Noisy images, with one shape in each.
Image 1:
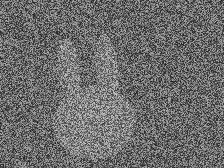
light rabbit's head
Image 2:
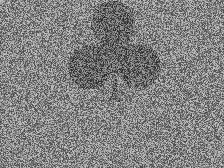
dark club
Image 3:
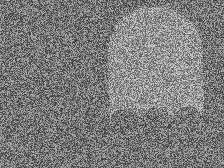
light ghost
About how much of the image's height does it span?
two thirds
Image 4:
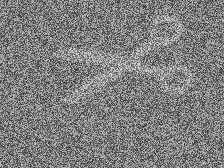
light pair of scissors
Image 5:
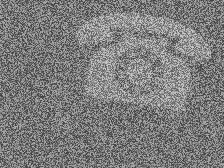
light telephone
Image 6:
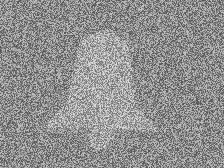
light bell
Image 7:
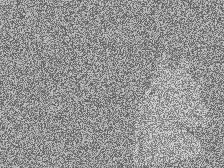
light chess knight
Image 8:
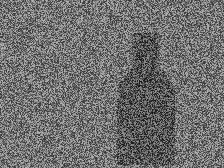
dark bottle
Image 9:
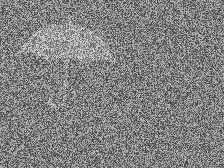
light umbrella
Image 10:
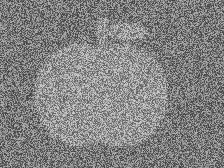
light apple
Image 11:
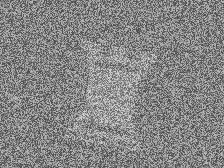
light chess rook
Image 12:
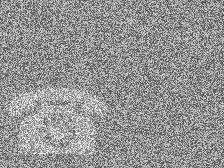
light telephone
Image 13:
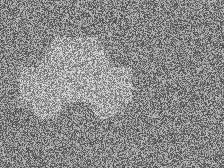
light car
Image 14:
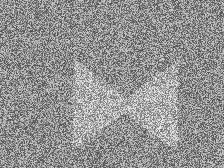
light bow tie
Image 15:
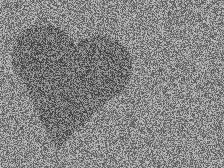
dark heart
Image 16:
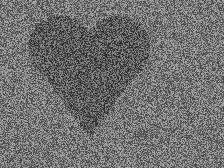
dark heart
